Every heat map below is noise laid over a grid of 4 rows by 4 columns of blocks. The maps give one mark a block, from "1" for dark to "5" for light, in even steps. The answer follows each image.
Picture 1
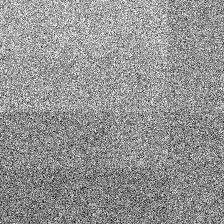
5 5 5 3
4 4 4 3
2 2 3 2
1 1 1 2
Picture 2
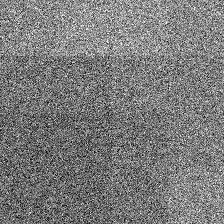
4 5 5 4
2 2 3 3
1 1 2 3
1 1 2 4
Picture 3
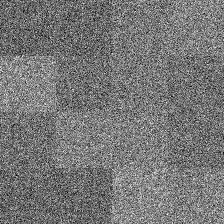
1 1 3 4
5 2 3 2
2 4 4 2
1 1 5 4
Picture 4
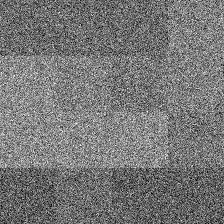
2 2 2 4
5 4 3 4
5 5 5 3
1 2 1 1
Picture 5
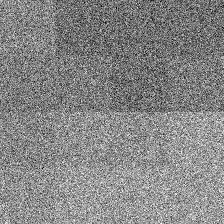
3 1 1 1
2 2 1 2
3 4 4 5
4 5 5 5
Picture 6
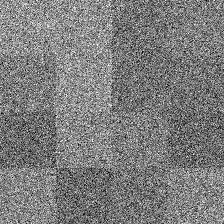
5 5 2 3
3 5 2 2
1 4 3 1
4 1 2 4
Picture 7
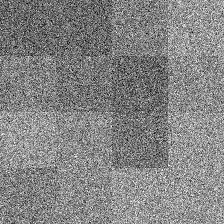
1 1 3 5
3 2 1 4
5 4 2 5
3 4 5 5
